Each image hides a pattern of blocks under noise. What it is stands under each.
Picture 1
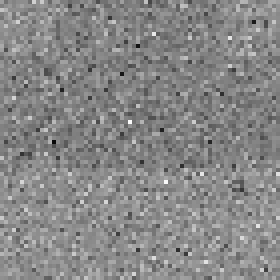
left and right mirror each other
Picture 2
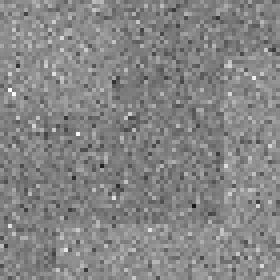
mirrored about the diagonal from the top left
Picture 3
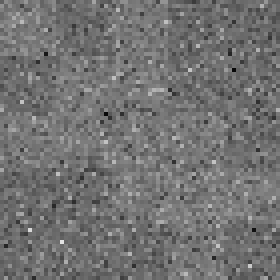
mirrored about the diagonal from the top left
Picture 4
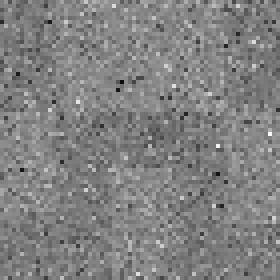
left and right mirror each other
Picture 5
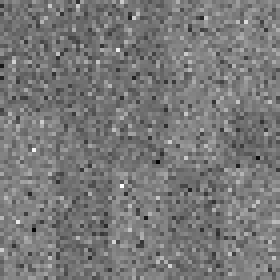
no symmetry
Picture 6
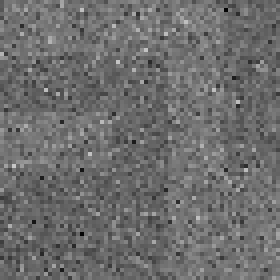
no symmetry
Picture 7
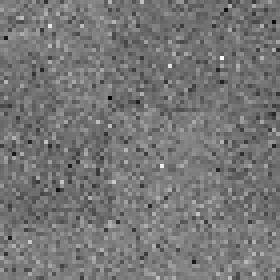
no symmetry
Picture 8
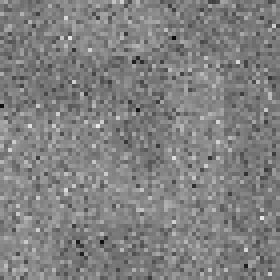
no symmetry
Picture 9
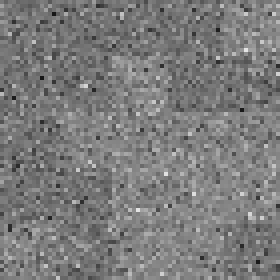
mirrored about the diagonal from the top left
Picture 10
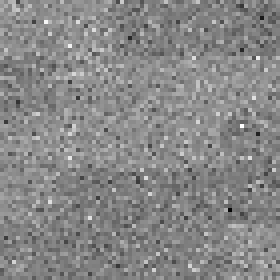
no symmetry
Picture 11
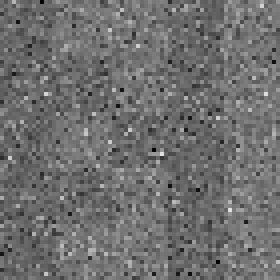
top and bottom mirror each other
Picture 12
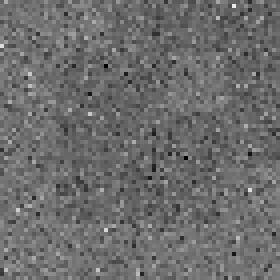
mirrored about the diagonal from the bottom left
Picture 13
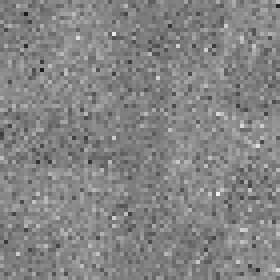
top and bottom mirror each other
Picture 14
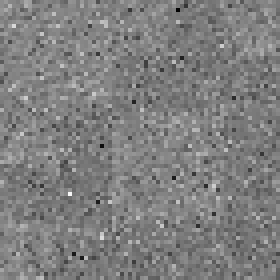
mirrored about the diagonal from the top left
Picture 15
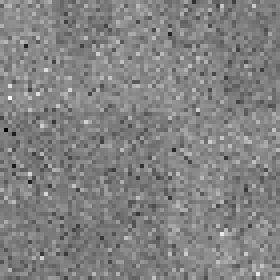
mirrored about the diagonal from the bottom left
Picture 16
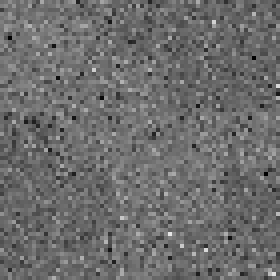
mirrored about the diagonal from the top left
